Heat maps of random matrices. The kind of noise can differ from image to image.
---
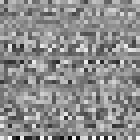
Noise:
rows of uneven size
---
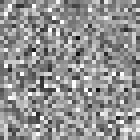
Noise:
independent entries
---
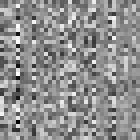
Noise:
columns of uneven size
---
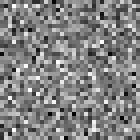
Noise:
independent entries
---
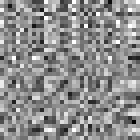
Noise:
low rank plus noise
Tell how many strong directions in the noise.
one
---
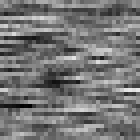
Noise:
streaked along the rows
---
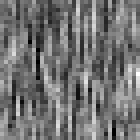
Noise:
streaked along the columns
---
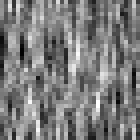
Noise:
streaked along the columns
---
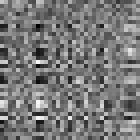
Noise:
low rank plus noise
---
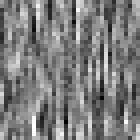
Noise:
streaked along the columns
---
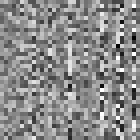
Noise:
columns of uneven size
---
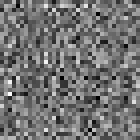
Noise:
low rank plus noise
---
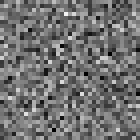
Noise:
independent entries
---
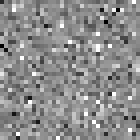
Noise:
heavy tails
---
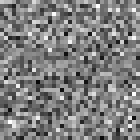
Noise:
independent entries
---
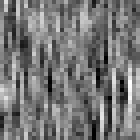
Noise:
streaked along the columns
